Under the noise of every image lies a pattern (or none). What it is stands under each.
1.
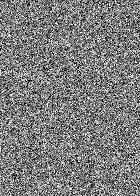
only noise
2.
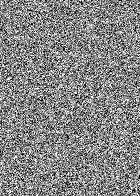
only noise
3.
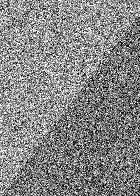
a sharp edge
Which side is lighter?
top left
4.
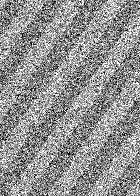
diagonal stripes
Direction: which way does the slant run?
bottom left to top right
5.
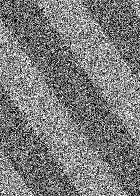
diagonal stripes
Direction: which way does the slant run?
top left to bottom right
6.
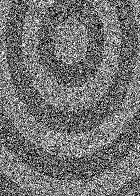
rings round one point
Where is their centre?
top middle
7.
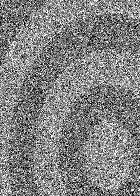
rings round one point
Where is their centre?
bottom right
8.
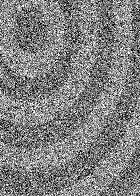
rings round one point
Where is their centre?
top left
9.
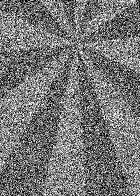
spokes from one point
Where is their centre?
top middle
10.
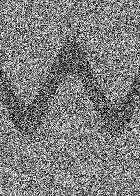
a wavy band
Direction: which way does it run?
left to right
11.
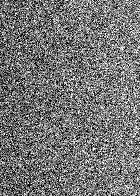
a smooth slope
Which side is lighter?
right
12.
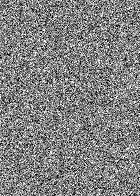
only noise
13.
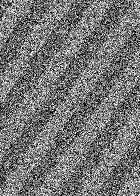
diagonal stripes
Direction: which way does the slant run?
bottom left to top right
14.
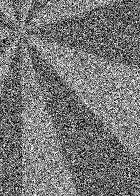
spokes from one point
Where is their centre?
top left
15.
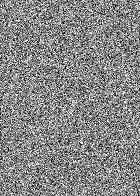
only noise
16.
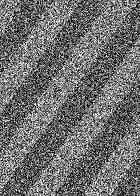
diagonal stripes
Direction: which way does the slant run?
bottom left to top right
